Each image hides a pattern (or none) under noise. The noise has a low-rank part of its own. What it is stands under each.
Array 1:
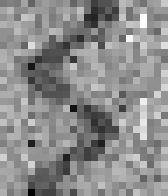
a wavy band
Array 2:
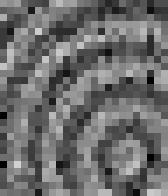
rings round one point
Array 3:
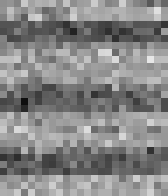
horizontal stripes
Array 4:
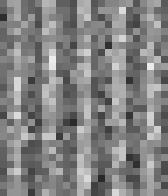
vertical stripes
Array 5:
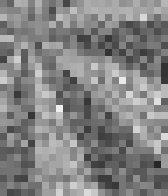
spokes from one point
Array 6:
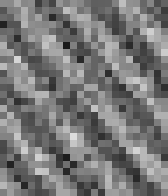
diagonal stripes
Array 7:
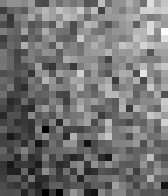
a smooth slope
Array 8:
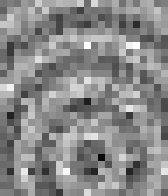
rings round one point
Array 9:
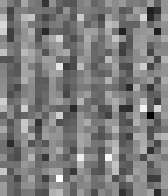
vertical stripes
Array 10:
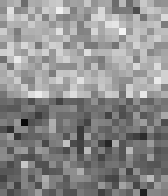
a sharp edge
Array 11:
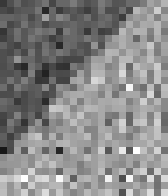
a sharp edge
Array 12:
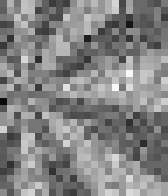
spokes from one point
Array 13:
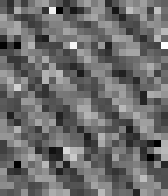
diagonal stripes
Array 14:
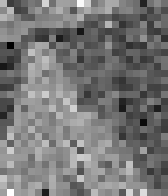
spokes from one point
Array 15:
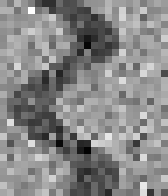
a wavy band
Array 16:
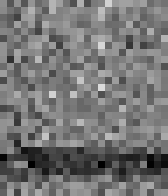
one horizontal stripe
